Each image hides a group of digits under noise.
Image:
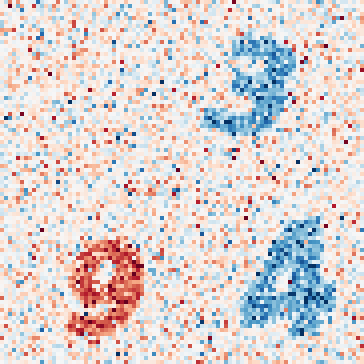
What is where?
top right: blue 3; bottom left: red 9; bottom right: blue 4
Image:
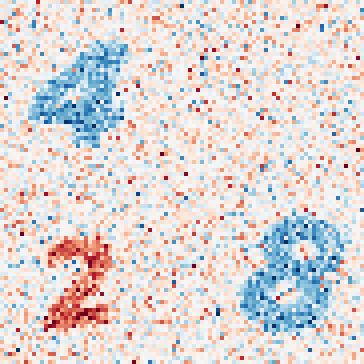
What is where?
top left: blue 4; bottom left: red 2; bottom right: blue 8
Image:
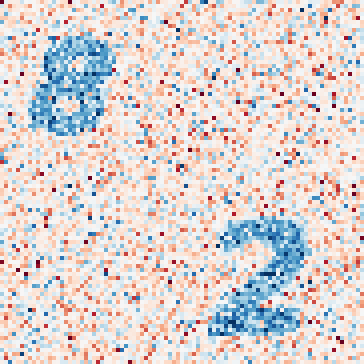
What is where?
top left: blue 8; bottom right: blue 2
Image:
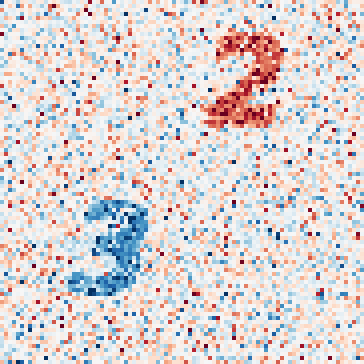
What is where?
top right: red 2; bottom left: blue 3
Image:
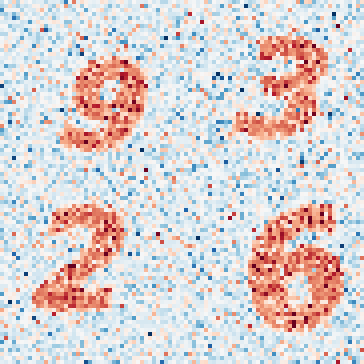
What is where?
top left: red 9; top right: red 3; bottom left: red 2; bottom right: red 6
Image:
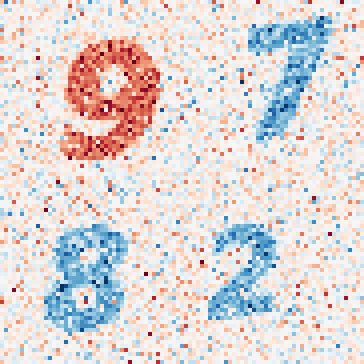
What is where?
top left: red 9; top right: blue 7; bottom left: blue 8; bottom right: blue 2
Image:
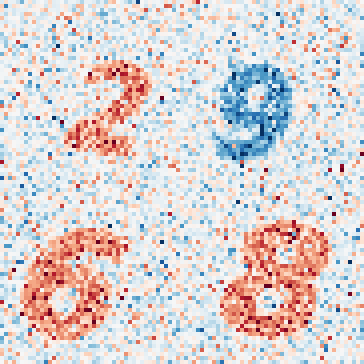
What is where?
top left: red 2; top right: blue 9; bottom left: red 6; bottom right: red 8
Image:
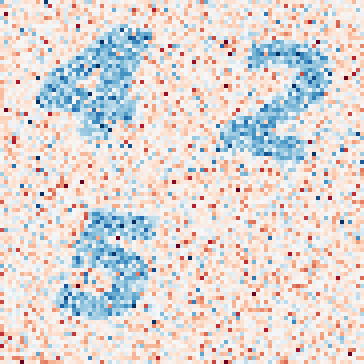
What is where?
top left: blue 4; top right: blue 2; bottom left: blue 5
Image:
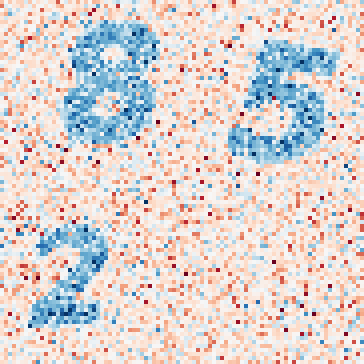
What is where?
top left: blue 8; top right: blue 5; bottom left: blue 2
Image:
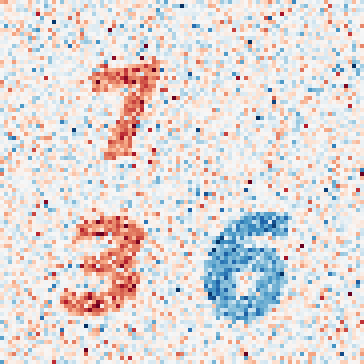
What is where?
top left: red 7; bottom left: red 3; bottom right: blue 6
